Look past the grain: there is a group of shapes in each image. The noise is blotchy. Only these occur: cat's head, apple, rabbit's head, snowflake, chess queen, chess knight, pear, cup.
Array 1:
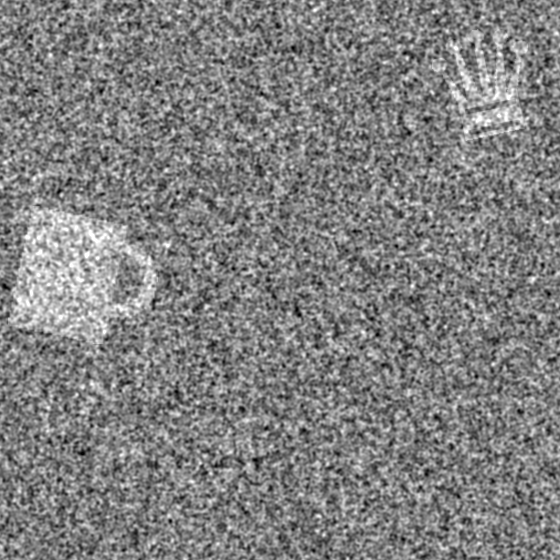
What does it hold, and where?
top right: chess queen; middle left: cup
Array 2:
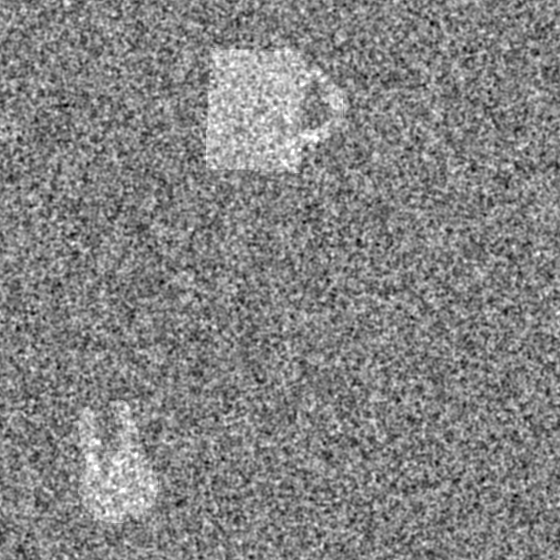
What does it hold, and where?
top middle: cup; bottom left: rabbit's head
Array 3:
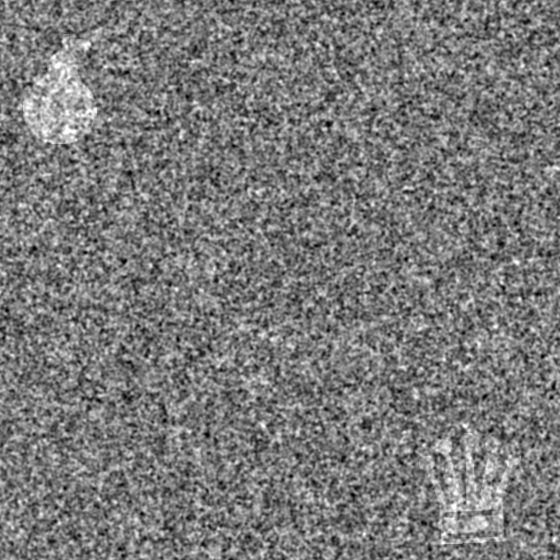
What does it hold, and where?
top left: pear; bottom right: chess queen
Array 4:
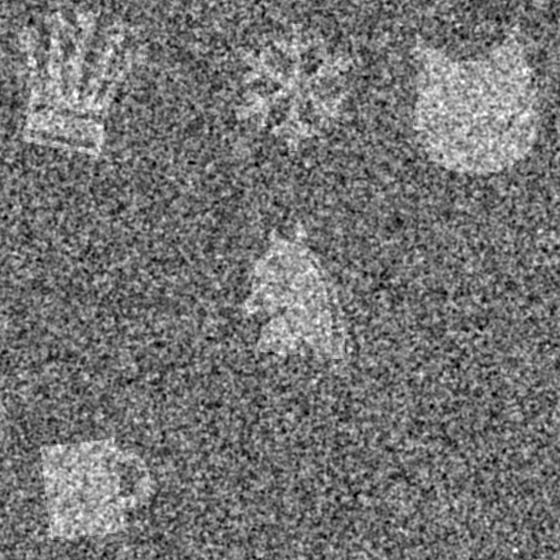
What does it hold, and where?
top left: chess queen; top middle: snowflake; top right: cat's head; centre: chess knight; bottom left: cup
